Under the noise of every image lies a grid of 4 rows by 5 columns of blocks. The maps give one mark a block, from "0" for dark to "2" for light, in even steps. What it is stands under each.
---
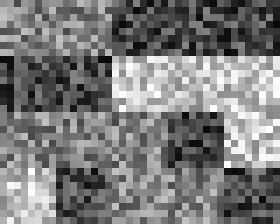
1 1 0 0 0
0 0 2 2 2
1 1 1 0 2
2 0 1 1 0
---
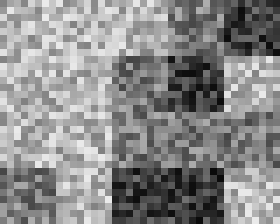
2 2 2 1 0
2 2 1 0 2
2 2 1 1 1
1 2 0 0 2
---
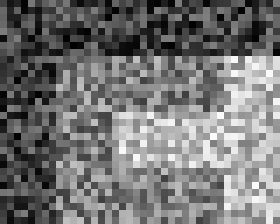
0 0 0 0 0
0 1 1 1 2
0 1 2 2 2
0 1 1 1 2
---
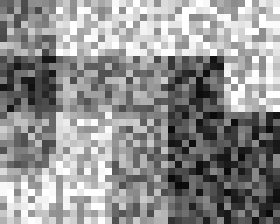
1 2 2 2 2
0 1 1 0 2
1 2 1 0 0
2 2 1 0 0
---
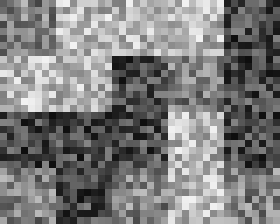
1 2 2 2 0
2 2 0 1 0
0 0 0 2 0
1 0 1 2 1
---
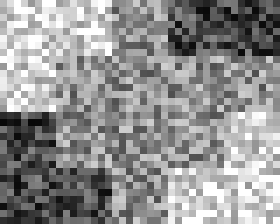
2 2 1 0 0
2 1 1 1 1
0 1 1 1 2
0 0 1 2 2
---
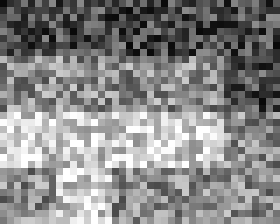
0 0 0 0 0
1 1 1 1 0
2 2 2 2 1
1 2 1 1 1
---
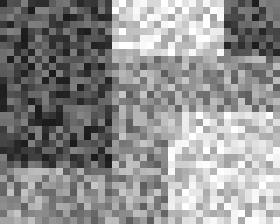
0 0 2 2 0
0 0 1 1 1
0 0 1 2 2
1 1 1 2 2
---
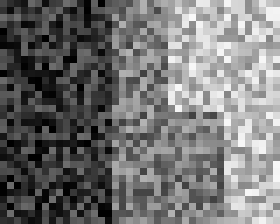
0 0 1 2 2
0 0 1 2 2
0 0 1 1 2
0 0 1 1 2
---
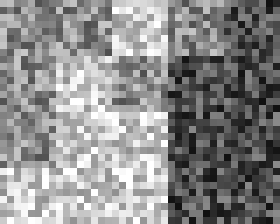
1 1 2 1 0
1 2 1 0 0
1 2 2 0 0
2 2 2 0 0
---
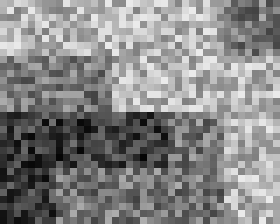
2 2 2 2 1
1 1 2 2 2
0 0 0 1 2
0 1 1 1 2
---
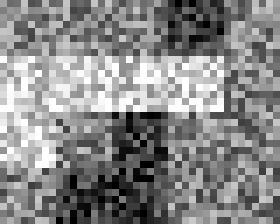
1 1 1 0 1
2 2 2 2 1
2 1 0 1 1
1 0 0 1 1
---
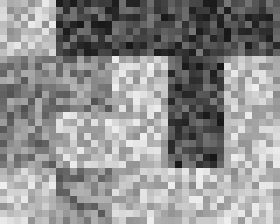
2 0 0 0 0
1 1 2 0 2
1 2 2 0 2
2 1 2 2 2
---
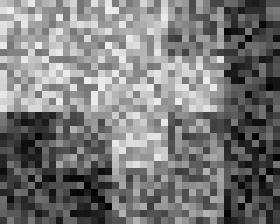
2 2 2 1 0
2 2 2 2 0
0 1 2 1 0
0 0 1 1 0
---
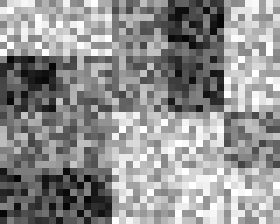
2 2 1 0 2
0 1 1 0 2
1 1 2 2 1
0 0 2 2 2
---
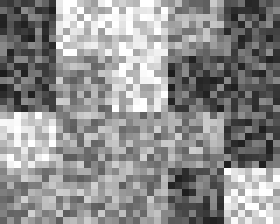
0 2 2 1 0
0 1 2 0 0
2 1 1 1 0
1 1 1 0 2
